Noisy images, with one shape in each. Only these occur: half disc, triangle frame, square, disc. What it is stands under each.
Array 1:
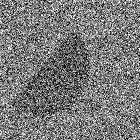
half disc
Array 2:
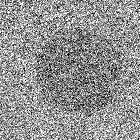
disc
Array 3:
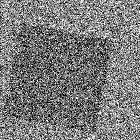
square
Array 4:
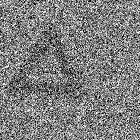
triangle frame
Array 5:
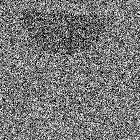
half disc
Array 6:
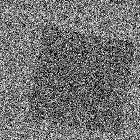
square
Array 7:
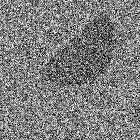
half disc
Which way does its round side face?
down and right
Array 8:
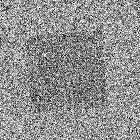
square
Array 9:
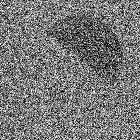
half disc
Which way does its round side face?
up and right
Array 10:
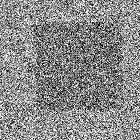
square
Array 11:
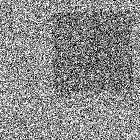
square
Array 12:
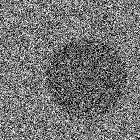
disc
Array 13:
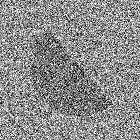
half disc
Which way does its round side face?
down and left
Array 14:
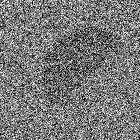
half disc
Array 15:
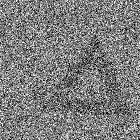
triangle frame
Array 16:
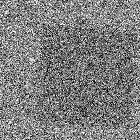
square
